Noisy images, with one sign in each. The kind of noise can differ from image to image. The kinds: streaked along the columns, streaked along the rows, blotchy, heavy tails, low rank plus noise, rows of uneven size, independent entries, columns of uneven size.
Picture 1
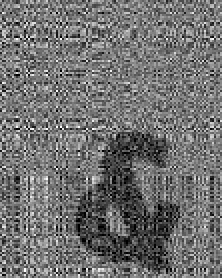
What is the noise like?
low rank plus noise
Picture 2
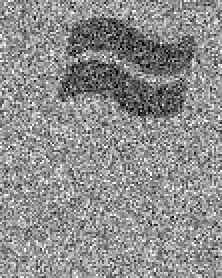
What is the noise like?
independent entries
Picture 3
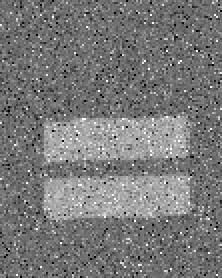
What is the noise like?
heavy tails
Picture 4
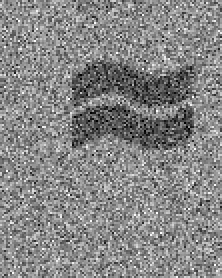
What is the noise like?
independent entries
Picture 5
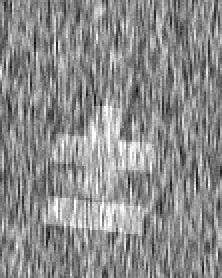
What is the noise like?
streaked along the columns
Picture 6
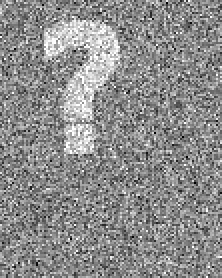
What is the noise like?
independent entries
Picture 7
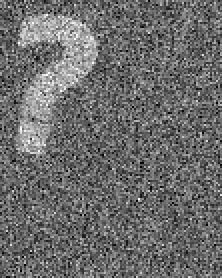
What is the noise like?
independent entries
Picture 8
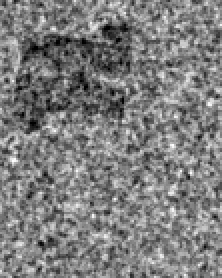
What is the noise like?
blotchy
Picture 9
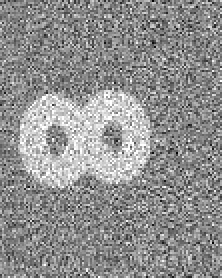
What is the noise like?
low rank plus noise
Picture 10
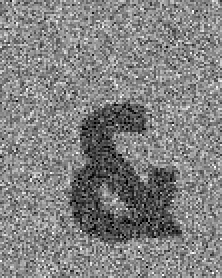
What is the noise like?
independent entries
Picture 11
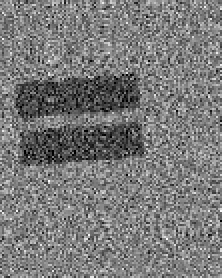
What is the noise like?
low rank plus noise
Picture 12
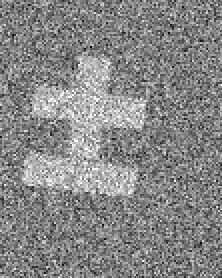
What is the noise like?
independent entries
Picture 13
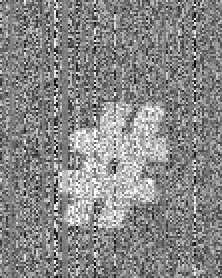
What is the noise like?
columns of uneven size
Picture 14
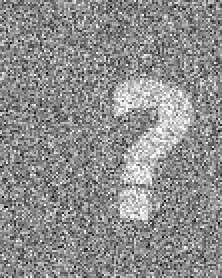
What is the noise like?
independent entries
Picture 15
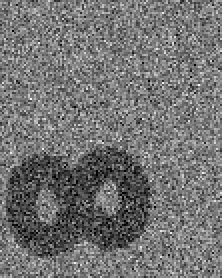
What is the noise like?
independent entries
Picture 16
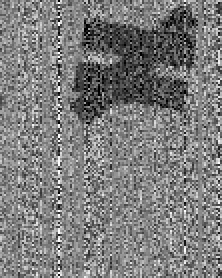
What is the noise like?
columns of uneven size
